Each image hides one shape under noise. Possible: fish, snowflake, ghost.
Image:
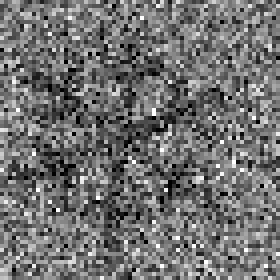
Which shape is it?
snowflake
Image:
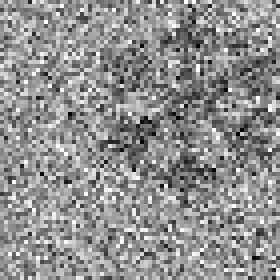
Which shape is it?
snowflake
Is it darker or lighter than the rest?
darker
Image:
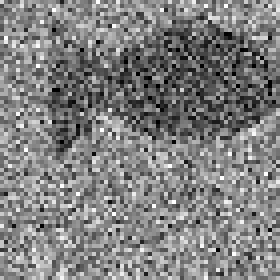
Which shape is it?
fish
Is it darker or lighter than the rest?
darker
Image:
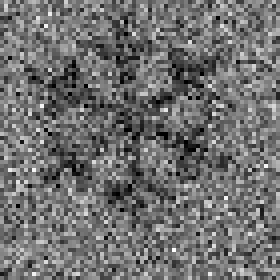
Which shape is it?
snowflake
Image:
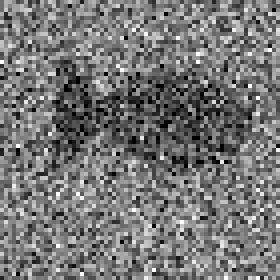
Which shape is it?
fish
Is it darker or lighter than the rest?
darker
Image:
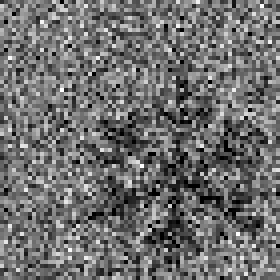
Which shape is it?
snowflake
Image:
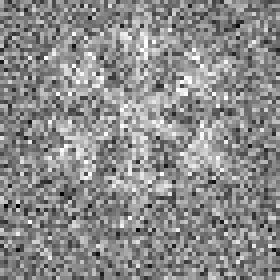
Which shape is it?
snowflake
